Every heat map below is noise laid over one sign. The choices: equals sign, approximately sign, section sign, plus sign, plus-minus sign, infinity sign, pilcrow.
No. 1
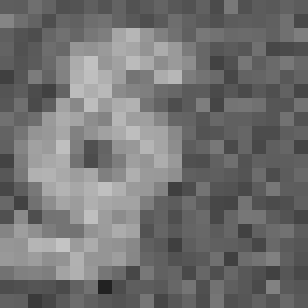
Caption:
light section sign
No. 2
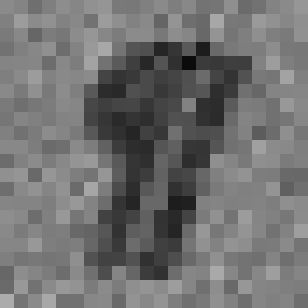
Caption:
dark pilcrow
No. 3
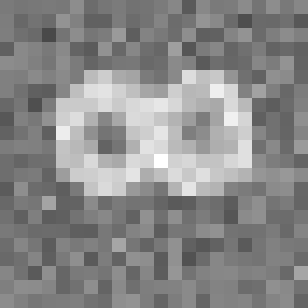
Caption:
light infinity sign
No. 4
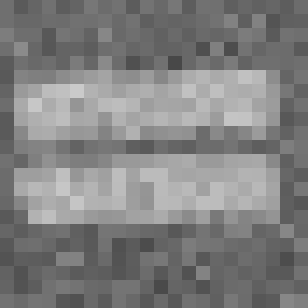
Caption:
light equals sign
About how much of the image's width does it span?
nearly all
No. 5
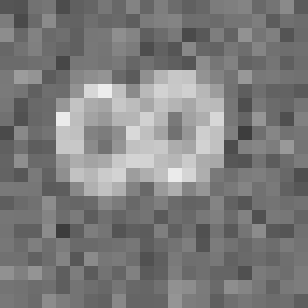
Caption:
light infinity sign
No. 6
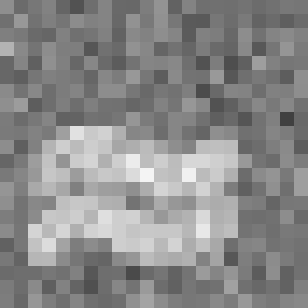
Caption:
light approximately sign
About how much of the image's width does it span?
two thirds
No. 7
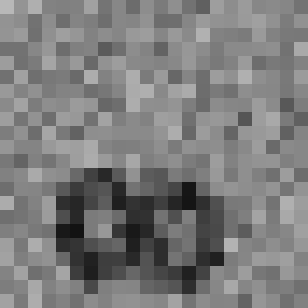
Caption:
dark infinity sign
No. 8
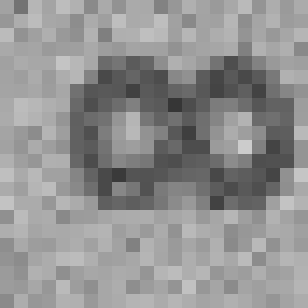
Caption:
dark infinity sign
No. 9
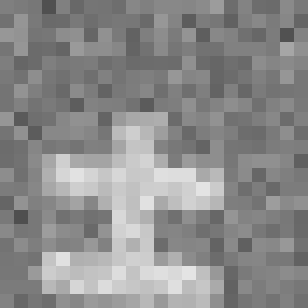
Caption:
light plus-minus sign
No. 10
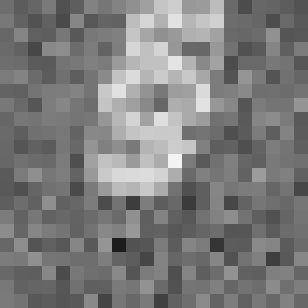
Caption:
light section sign
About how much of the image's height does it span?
two thirds
